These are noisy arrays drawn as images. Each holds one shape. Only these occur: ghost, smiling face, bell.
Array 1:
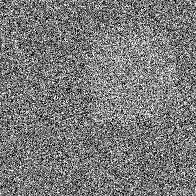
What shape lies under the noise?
ghost
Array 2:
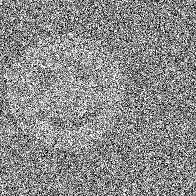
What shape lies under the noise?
smiling face
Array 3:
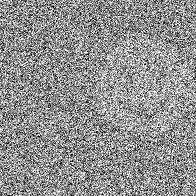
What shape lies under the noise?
smiling face
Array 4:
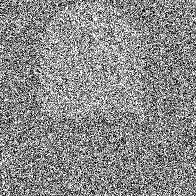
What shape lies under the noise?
ghost
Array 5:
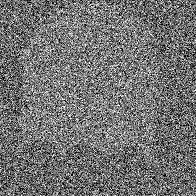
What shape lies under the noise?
ghost
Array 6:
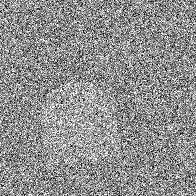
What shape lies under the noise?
ghost
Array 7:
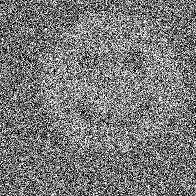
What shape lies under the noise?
smiling face
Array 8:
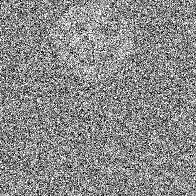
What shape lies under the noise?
smiling face
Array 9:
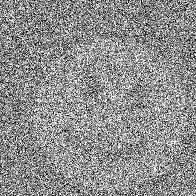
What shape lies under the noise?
smiling face
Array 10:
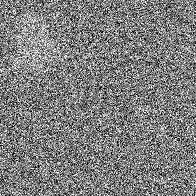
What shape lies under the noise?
bell
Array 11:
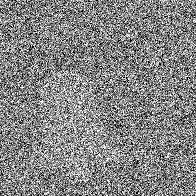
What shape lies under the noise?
bell
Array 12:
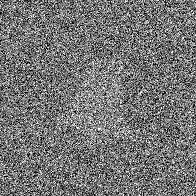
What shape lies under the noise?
bell
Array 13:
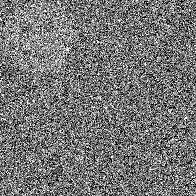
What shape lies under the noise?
smiling face
